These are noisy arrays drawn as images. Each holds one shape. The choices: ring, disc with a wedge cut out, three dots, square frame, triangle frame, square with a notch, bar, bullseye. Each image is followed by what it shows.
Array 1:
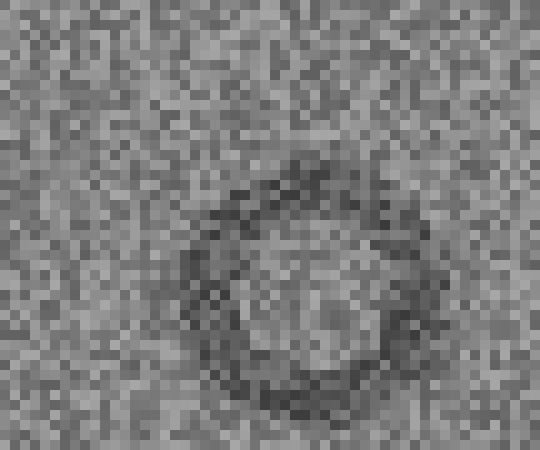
ring
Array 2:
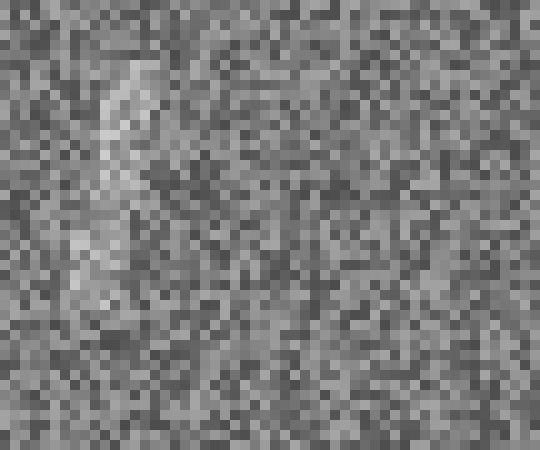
bar
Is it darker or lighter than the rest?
lighter
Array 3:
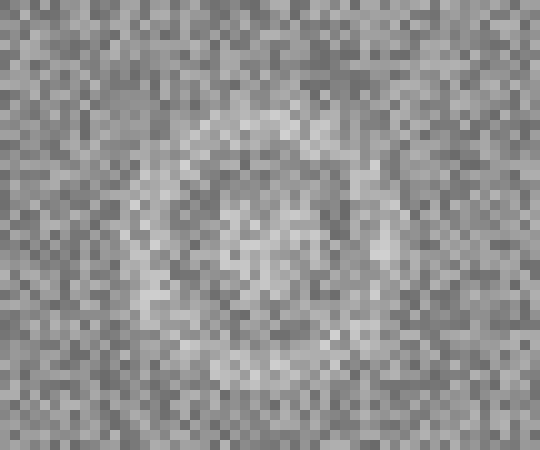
bullseye
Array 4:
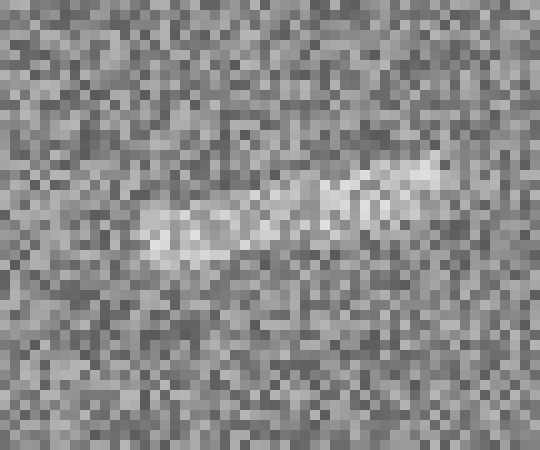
bar
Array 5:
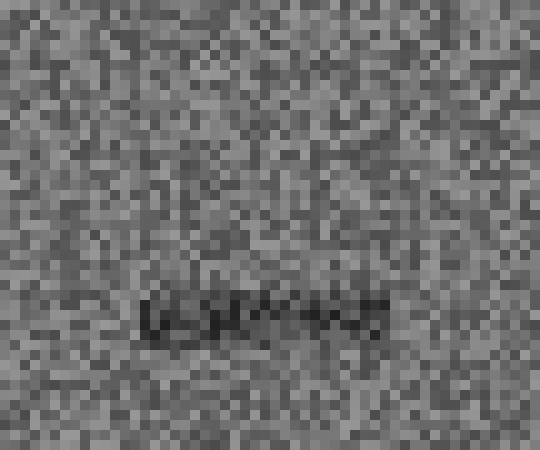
bar
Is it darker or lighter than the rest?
darker
